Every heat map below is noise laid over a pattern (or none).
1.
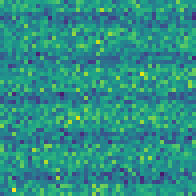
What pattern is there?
horizontal stripes
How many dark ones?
5
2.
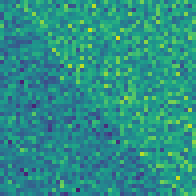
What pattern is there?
a sharp edge
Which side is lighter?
top right
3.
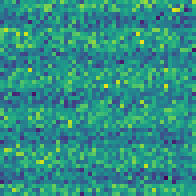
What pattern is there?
horizontal stripes
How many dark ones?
5
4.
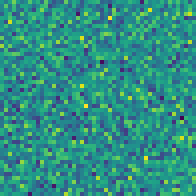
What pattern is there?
only noise
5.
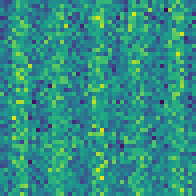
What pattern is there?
vertical stripes
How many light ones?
5
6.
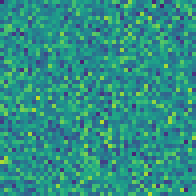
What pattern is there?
only noise
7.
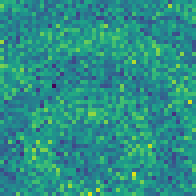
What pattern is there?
rings round one point
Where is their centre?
bottom middle
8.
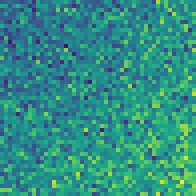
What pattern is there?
a smooth slope
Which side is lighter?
bottom right
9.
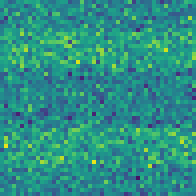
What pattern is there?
horizontal stripes
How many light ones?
2
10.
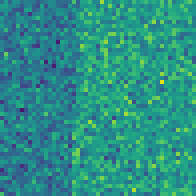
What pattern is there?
a sharp edge
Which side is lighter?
right
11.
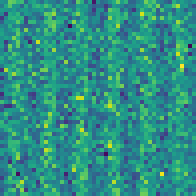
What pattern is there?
vertical stripes
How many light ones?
6
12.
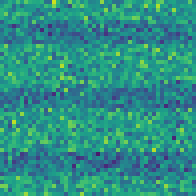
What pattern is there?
horizontal stripes
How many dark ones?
3
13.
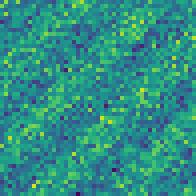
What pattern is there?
diagonal stripes
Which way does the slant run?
bottom left to top right
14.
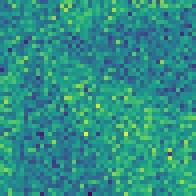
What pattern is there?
spokes from one point
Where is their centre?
top left
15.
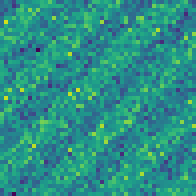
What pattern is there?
diagonal stripes
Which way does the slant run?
bottom left to top right
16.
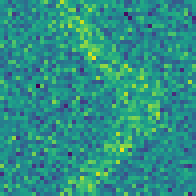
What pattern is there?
a wavy band
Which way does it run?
top to bottom
